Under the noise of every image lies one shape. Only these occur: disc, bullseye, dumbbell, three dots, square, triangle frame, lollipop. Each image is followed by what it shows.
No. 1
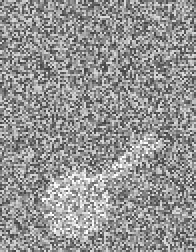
light lollipop
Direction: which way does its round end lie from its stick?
down and left
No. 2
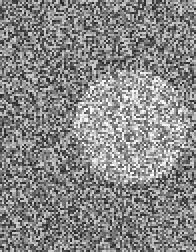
light disc
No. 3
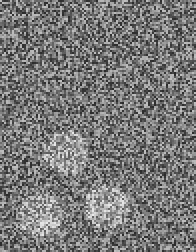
light three dots
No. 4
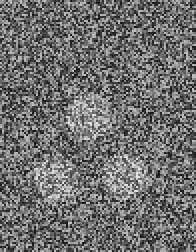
light three dots
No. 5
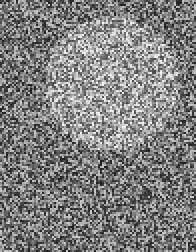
light disc
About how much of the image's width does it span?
two thirds
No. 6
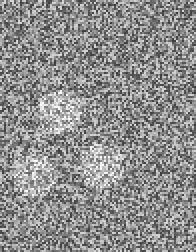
light three dots
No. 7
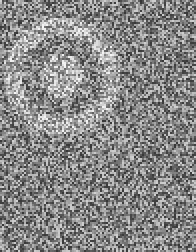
light bullseye
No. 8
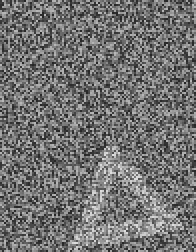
light triangle frame
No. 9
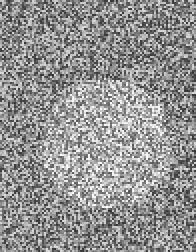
light disc
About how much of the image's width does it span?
two thirds
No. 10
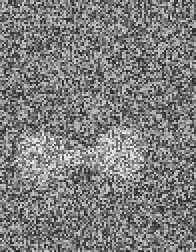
light dumbbell
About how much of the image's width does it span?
two thirds
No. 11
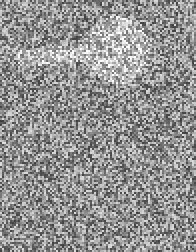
light lollipop
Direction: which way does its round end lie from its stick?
right
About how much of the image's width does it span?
two thirds
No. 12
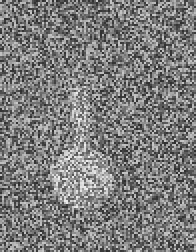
light lollipop
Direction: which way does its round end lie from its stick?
down
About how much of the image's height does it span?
half
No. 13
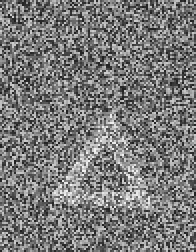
light triangle frame
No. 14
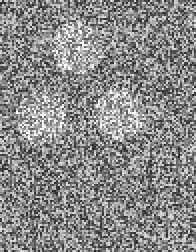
light three dots
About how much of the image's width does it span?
two thirds
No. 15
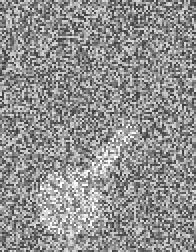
light lollipop
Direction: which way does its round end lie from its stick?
down and left
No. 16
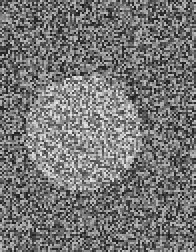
light disc
